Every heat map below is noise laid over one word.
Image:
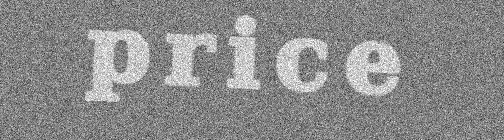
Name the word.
price
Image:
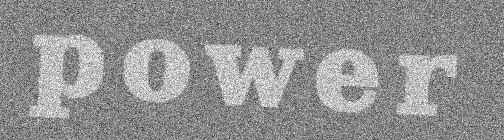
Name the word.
power
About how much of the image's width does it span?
nearly all
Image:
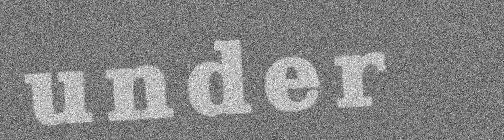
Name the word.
under
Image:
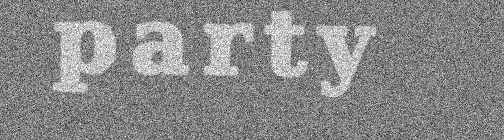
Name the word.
party
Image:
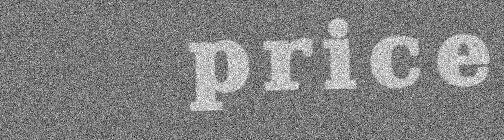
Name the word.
price
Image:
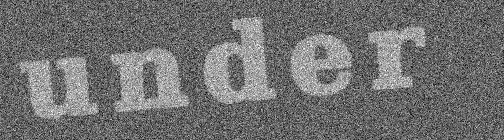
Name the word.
under
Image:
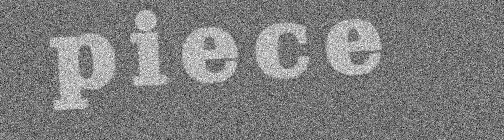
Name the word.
piece
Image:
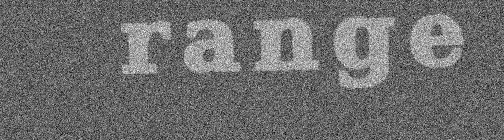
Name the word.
range
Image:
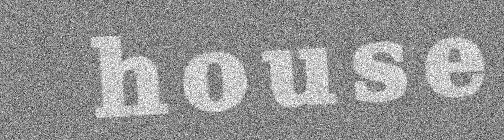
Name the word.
house
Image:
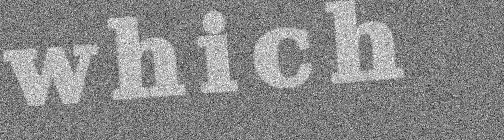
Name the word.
which
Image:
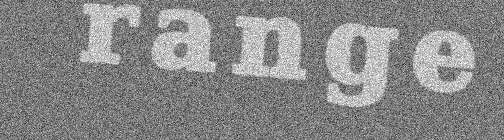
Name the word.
range
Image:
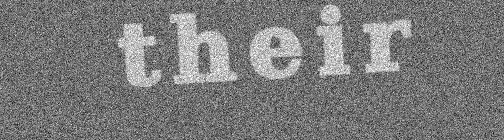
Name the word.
their
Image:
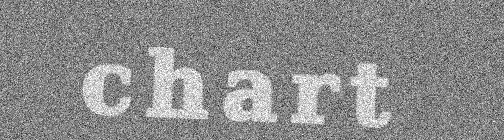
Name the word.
chart
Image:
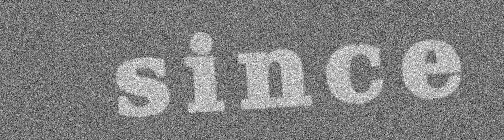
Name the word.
since
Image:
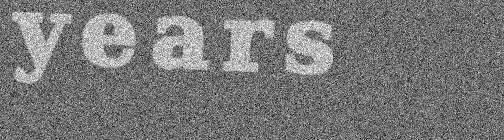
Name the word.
years
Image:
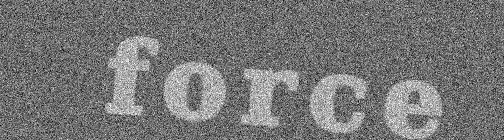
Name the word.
force
